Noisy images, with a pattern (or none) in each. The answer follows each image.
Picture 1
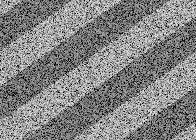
diagonal stripes
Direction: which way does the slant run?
bottom left to top right
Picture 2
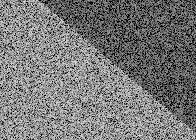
a sharp edge
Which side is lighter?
bottom left
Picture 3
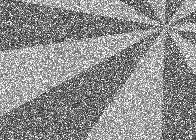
spokes from one point
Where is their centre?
top right
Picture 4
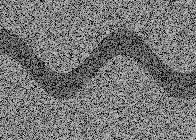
a wavy band
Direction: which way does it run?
left to right
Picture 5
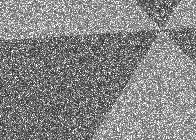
spokes from one point
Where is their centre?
top right
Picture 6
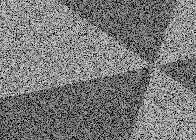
spokes from one point
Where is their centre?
middle right
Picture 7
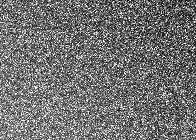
a smooth slope
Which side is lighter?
bottom left
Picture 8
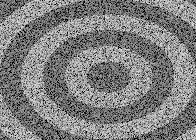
rings round one point
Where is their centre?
centre
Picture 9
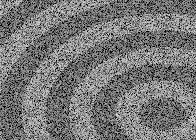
rings round one point
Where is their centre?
bottom right
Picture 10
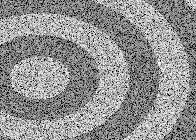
rings round one point
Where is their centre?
middle left
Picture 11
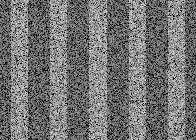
vertical stripes
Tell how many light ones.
5
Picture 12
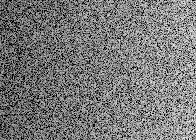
a smooth slope
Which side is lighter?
right
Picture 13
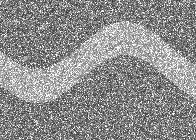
a wavy band
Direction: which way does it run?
left to right
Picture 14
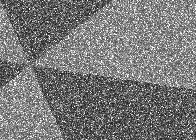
spokes from one point
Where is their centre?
middle left
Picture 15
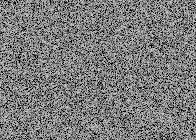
only noise
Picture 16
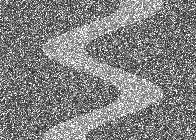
a wavy band
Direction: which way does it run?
top to bottom
